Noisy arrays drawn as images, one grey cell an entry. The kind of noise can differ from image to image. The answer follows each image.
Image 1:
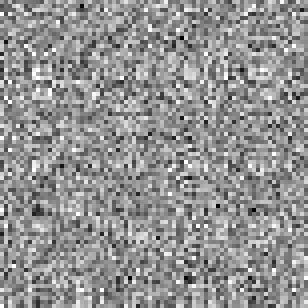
low rank plus noise
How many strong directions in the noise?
one
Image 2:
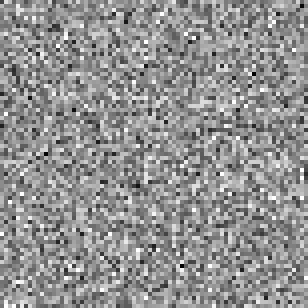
independent entries
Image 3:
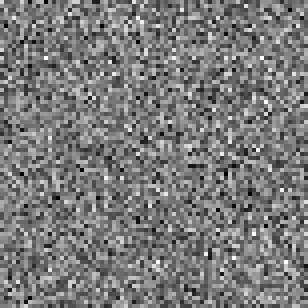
independent entries
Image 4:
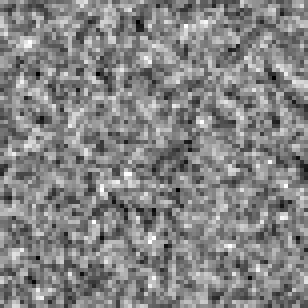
blotchy
